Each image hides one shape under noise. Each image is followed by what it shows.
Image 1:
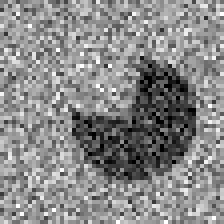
disc with a wedge cut out
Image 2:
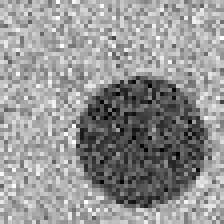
disc
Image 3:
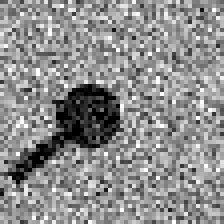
lollipop
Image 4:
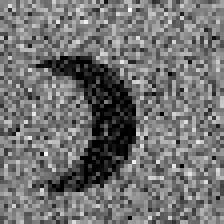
crescent
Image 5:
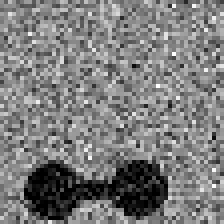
dumbbell
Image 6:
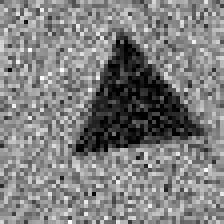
triangle
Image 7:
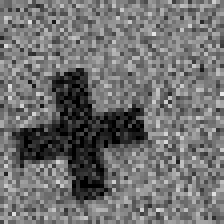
cross
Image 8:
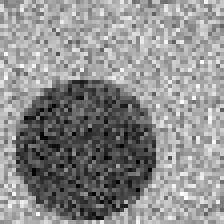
disc
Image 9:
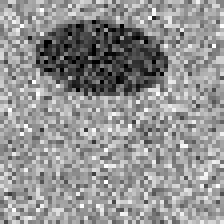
ellipse
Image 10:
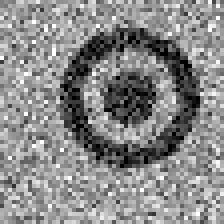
bullseye
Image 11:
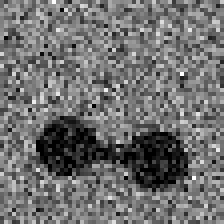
dumbbell
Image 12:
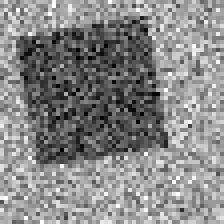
square
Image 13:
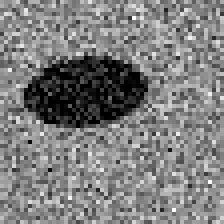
ellipse
